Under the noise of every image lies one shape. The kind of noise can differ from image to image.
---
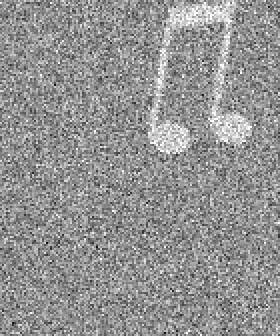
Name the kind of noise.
independent entries
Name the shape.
pair of musical notes
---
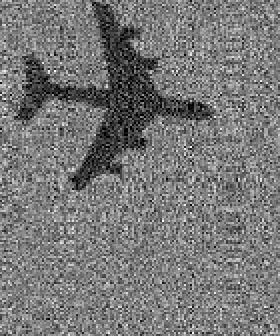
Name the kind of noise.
low rank plus noise
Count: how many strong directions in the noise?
five to eight
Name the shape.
airplane
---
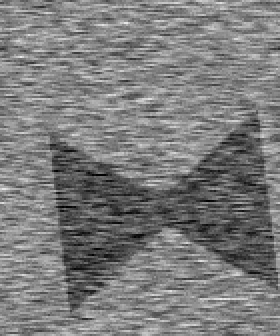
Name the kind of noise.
streaked along the rows
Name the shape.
bow tie
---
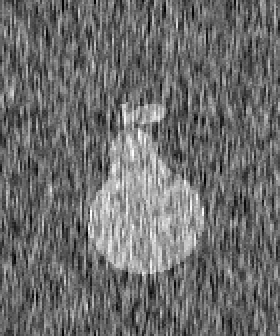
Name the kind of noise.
streaked along the columns
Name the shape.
pear
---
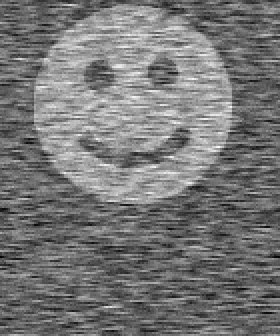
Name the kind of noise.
streaked along the rows
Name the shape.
smiling face
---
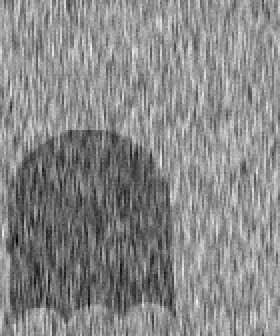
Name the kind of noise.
streaked along the columns
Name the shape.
ghost
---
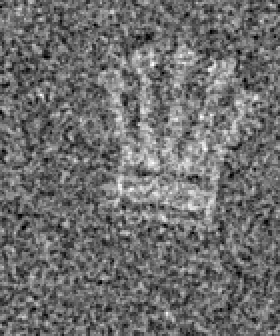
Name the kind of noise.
blotchy
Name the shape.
chess queen
